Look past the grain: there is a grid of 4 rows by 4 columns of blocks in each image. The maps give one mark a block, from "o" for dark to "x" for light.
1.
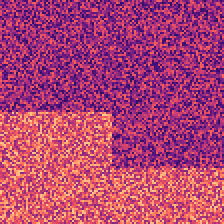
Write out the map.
o o o o
o o o o
x x o o
x x x x
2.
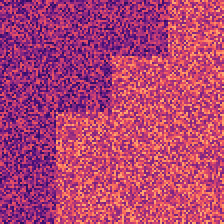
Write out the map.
o o o x
o o x x
o x x x
o x x x
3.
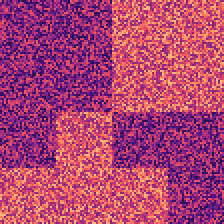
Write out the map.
o o x x
o o x x
o x o o
x x x o
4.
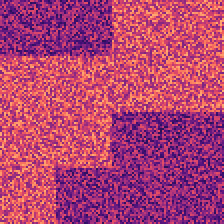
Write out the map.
o o x x
x x x x
x x o o
x o o o
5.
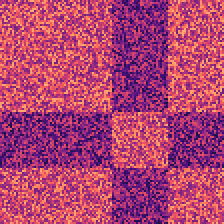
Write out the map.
x x o x
x x o x
o o x o
x x o x
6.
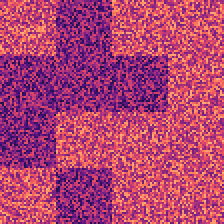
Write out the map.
x o x x
o o o x
o x x x
x o x x
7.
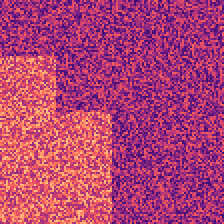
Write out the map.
o o o o
x o o o
x x o o
x x o o
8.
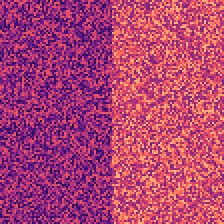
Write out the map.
o o x x
o o x x
o o x x
o o x x
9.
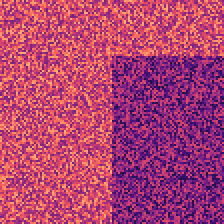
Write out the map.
x x x x
x x o o
x x o o
x x o o
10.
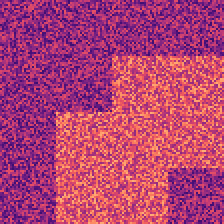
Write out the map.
o o o o
o o x x
o x x x
o x x o
